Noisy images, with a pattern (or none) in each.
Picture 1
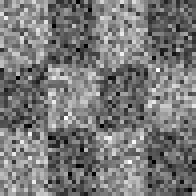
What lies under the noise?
a checkerboard
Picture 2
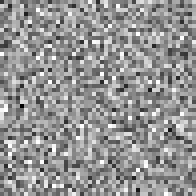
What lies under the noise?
only noise
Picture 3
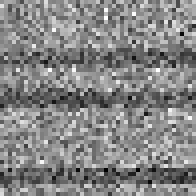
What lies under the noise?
bands of rows
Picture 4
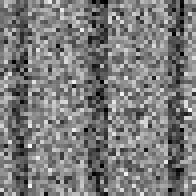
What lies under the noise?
bands of columns
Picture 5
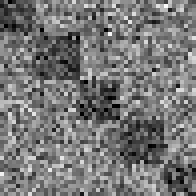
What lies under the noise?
blocks along the diagonal
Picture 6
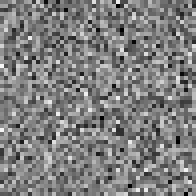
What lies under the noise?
only noise
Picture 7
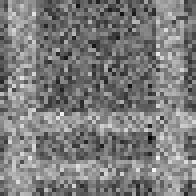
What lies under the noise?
bands of rows crossing bands of columns
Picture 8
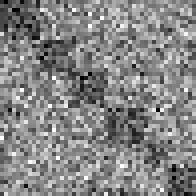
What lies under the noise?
blocks along the diagonal
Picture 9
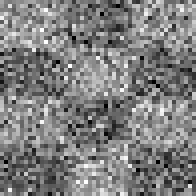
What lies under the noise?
a checkerboard
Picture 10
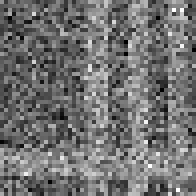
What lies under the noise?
bands of rows crossing bands of columns
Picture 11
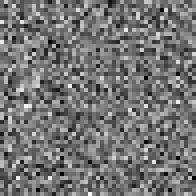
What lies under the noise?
only noise
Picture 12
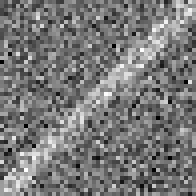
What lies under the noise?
a diagonal band
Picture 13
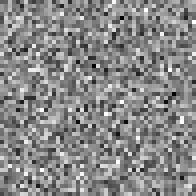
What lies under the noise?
only noise
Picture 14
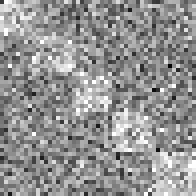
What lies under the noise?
blocks along the diagonal
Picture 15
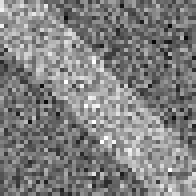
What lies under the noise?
a diagonal band
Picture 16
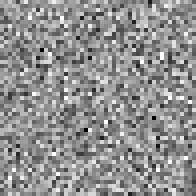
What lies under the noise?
only noise
